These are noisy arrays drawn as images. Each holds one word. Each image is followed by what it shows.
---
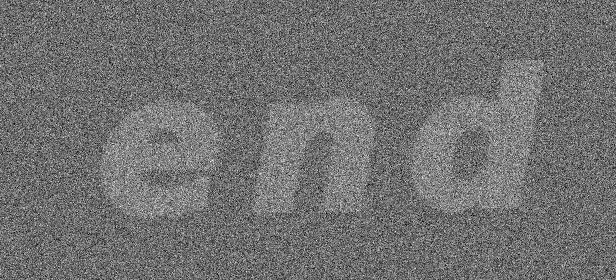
end
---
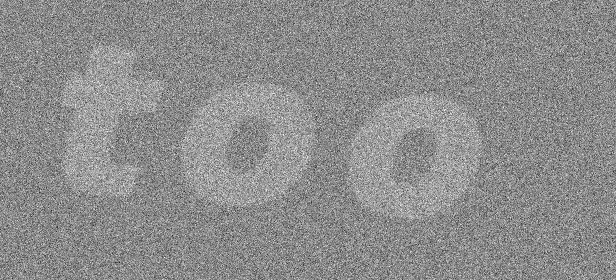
too
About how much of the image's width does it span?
two thirds
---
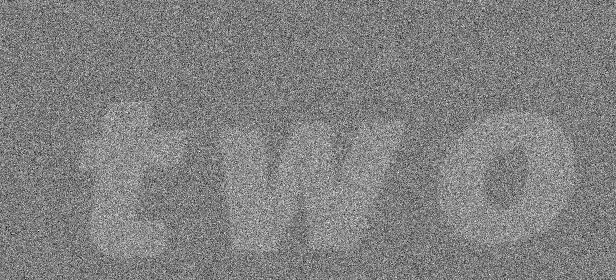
two
